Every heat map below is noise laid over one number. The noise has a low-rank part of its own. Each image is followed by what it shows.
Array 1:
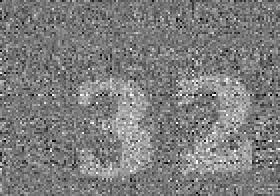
32
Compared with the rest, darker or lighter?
lighter
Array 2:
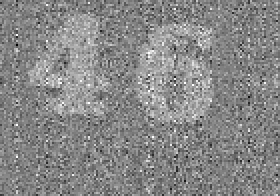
46
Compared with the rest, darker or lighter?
lighter
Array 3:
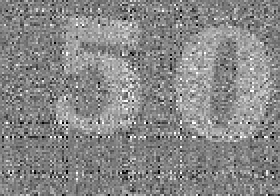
50
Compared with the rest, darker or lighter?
lighter
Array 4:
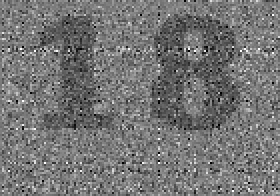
18
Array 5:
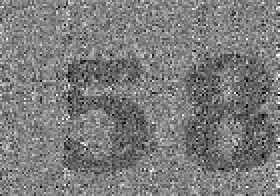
58
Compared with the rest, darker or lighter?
darker
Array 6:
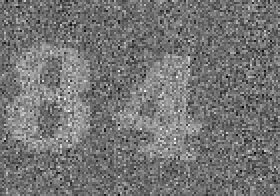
84
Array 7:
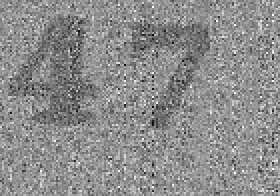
47
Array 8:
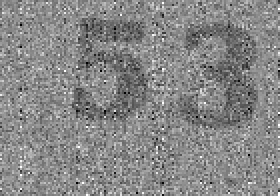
53
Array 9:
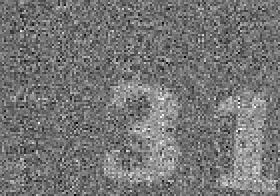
31
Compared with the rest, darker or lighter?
lighter
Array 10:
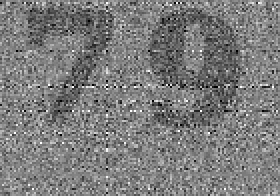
79
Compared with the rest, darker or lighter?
darker
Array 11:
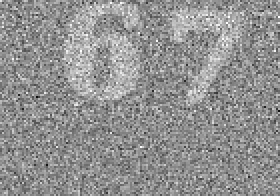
67
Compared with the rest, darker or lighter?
lighter
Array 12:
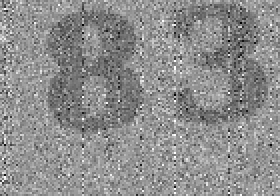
83
